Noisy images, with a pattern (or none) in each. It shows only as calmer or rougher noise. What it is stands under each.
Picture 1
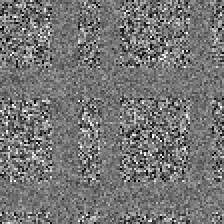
bands of rows crossing bands of columns
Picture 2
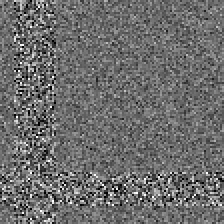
bands of rows crossing bands of columns
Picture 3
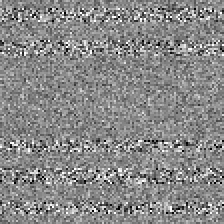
bands of rows
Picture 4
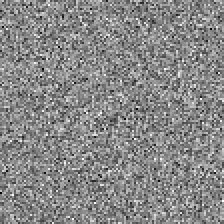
only noise
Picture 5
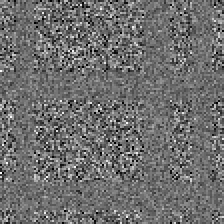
bands of rows crossing bands of columns
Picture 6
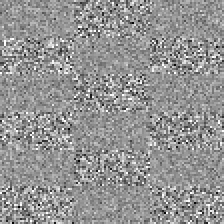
a checkerboard
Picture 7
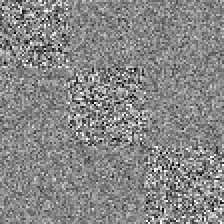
blocks along the diagonal
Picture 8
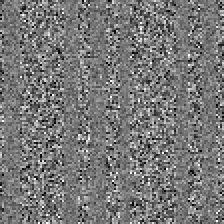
bands of columns
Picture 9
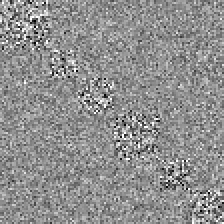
blocks along the diagonal
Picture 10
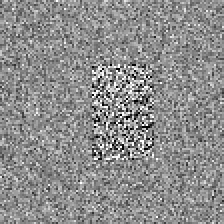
one block
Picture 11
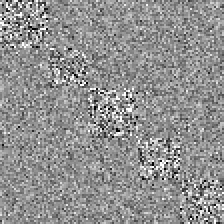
blocks along the diagonal
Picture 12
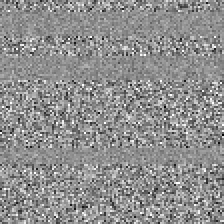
bands of rows
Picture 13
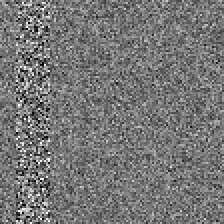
one band of columns
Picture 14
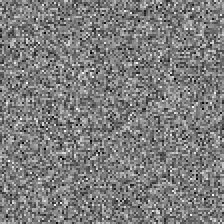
only noise
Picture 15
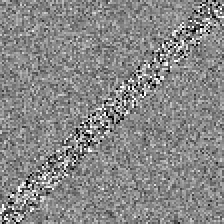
a diagonal band
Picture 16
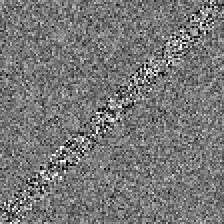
a diagonal band
